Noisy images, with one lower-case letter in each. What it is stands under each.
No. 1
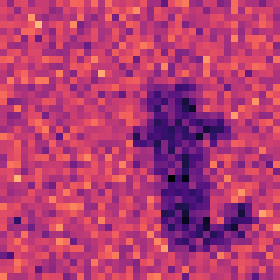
t
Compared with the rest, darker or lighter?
darker
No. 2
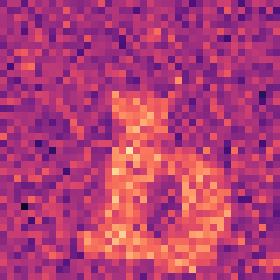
b
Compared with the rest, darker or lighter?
lighter
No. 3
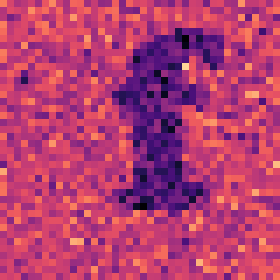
f
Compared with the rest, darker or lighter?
darker
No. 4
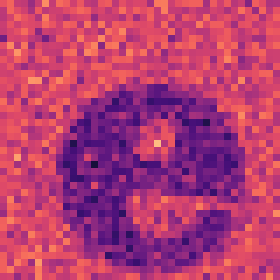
e
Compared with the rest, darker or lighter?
darker
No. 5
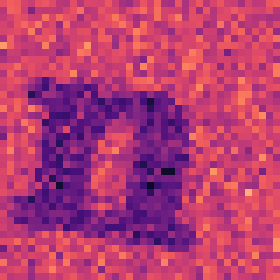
n
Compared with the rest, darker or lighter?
darker
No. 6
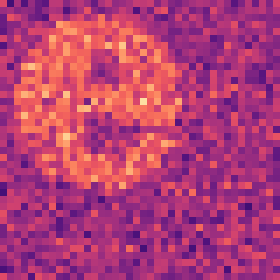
e
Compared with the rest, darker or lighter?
lighter
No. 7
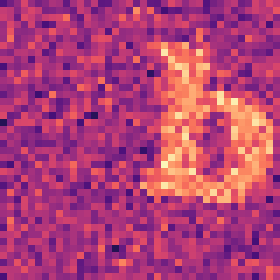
b
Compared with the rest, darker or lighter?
lighter
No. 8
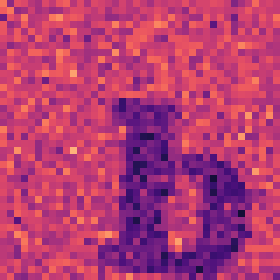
b
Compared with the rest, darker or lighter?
darker
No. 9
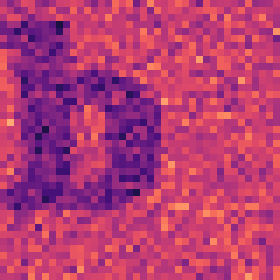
b
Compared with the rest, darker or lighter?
darker
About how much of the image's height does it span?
two thirds
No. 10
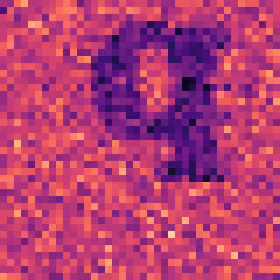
q
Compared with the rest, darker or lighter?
darker
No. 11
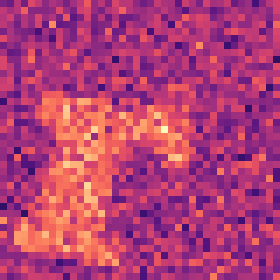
r
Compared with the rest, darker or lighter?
lighter
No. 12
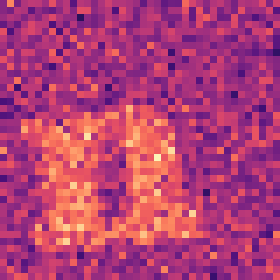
n
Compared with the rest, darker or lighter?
lighter
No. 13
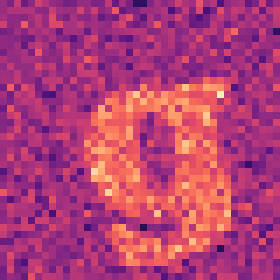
g
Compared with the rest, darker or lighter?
lighter
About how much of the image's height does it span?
two thirds
